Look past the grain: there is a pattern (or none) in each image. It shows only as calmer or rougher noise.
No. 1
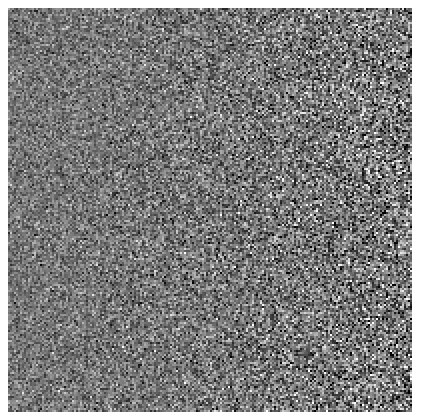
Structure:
a smooth slope
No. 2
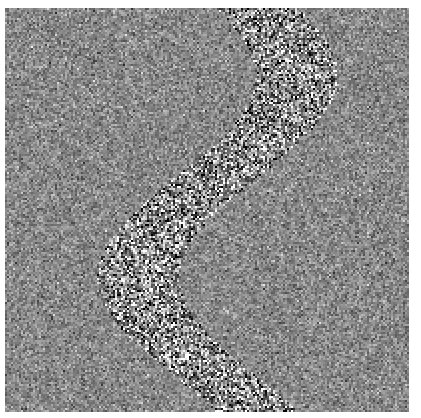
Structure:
a wavy band
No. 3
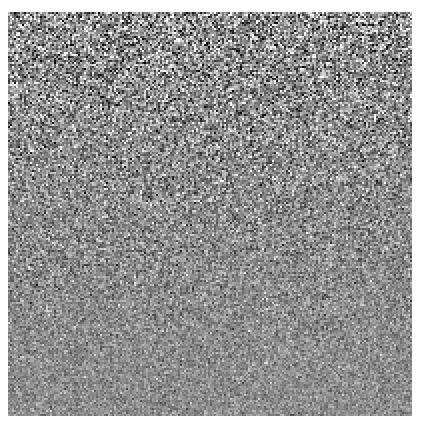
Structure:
a smooth slope
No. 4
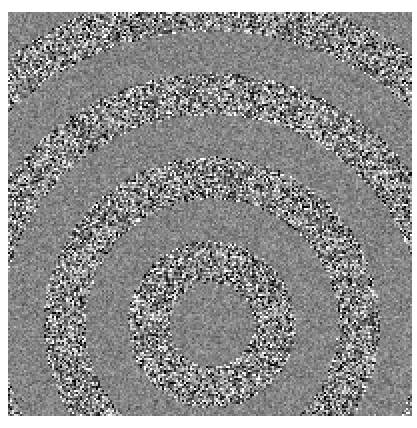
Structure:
rings round one point
